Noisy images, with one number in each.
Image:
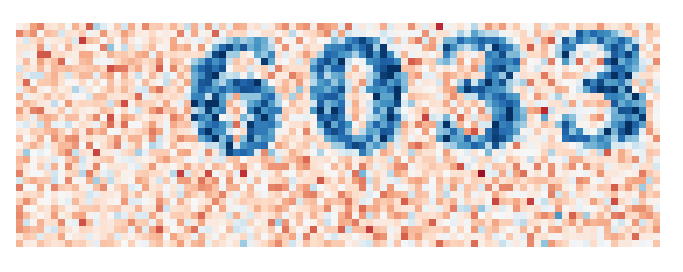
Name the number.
6033
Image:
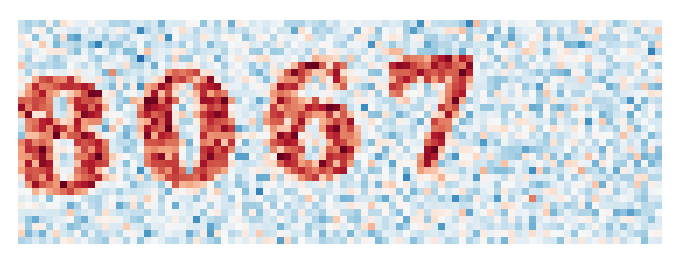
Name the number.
8067
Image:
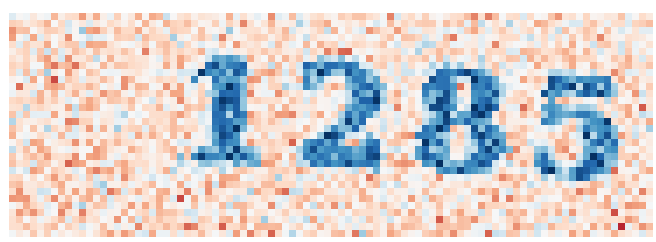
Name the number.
1285
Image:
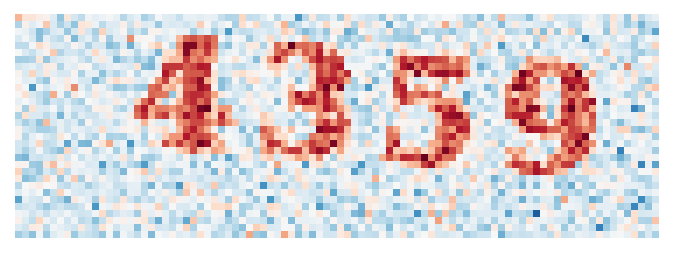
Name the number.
4359
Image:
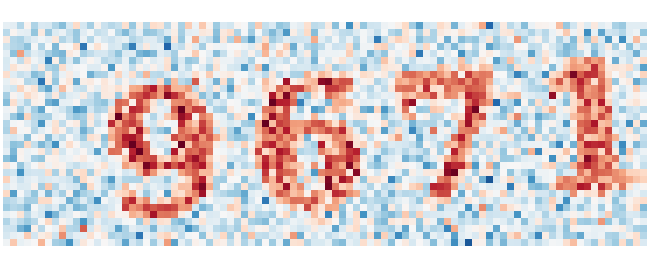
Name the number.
9671
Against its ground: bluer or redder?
redder
